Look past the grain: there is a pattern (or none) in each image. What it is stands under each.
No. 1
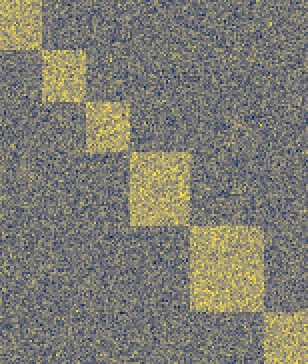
blocks along the diagonal
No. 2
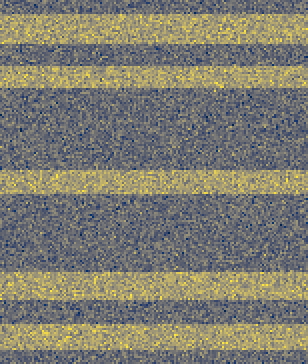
bands of rows
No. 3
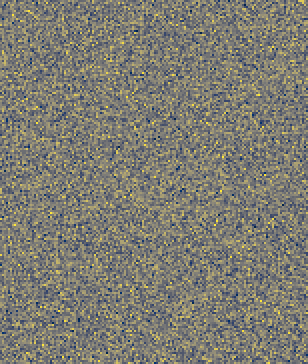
only noise
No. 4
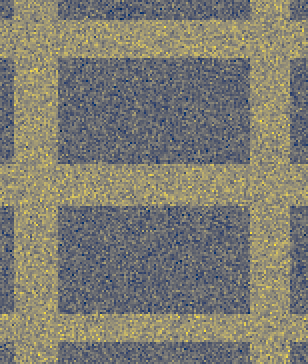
bands of rows crossing bands of columns
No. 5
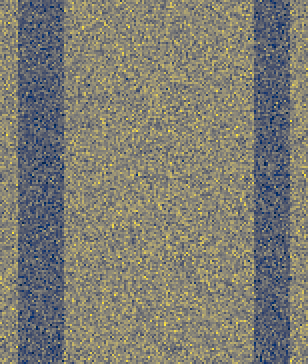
bands of columns
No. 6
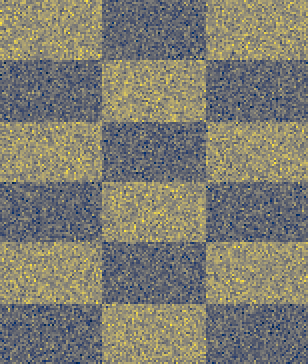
a checkerboard
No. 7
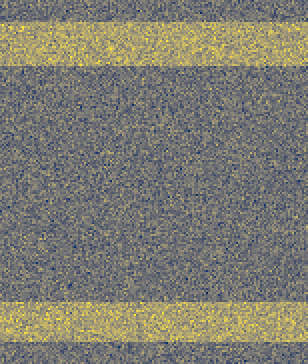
bands of rows
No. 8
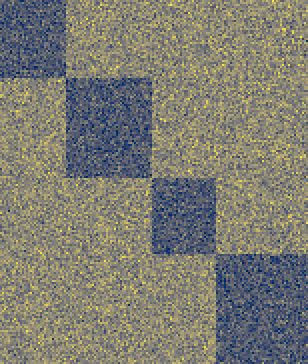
blocks along the diagonal
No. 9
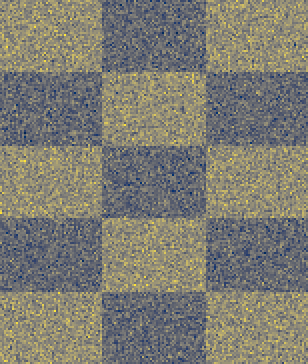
a checkerboard
